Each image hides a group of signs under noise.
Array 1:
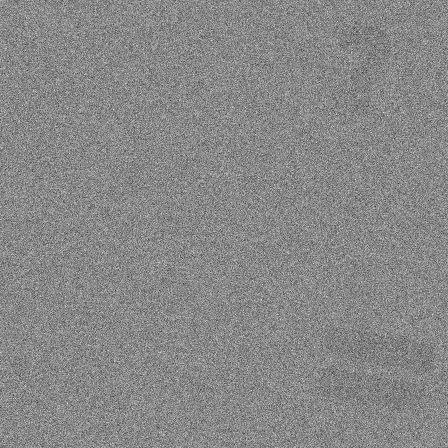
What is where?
top right: question mark; bottom right: equals sign
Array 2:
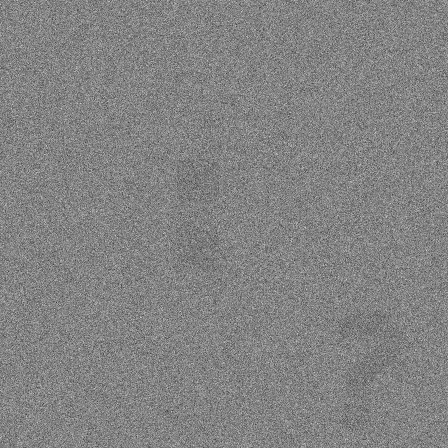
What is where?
centre: colon; bottom right: question mark
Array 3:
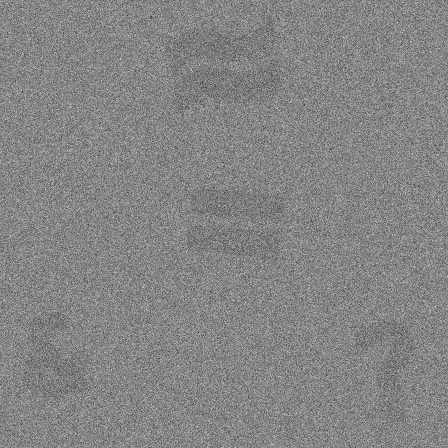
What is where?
top middle: approximately sign; centre: equals sign; bottom left: ampersand; bottom right: question mark
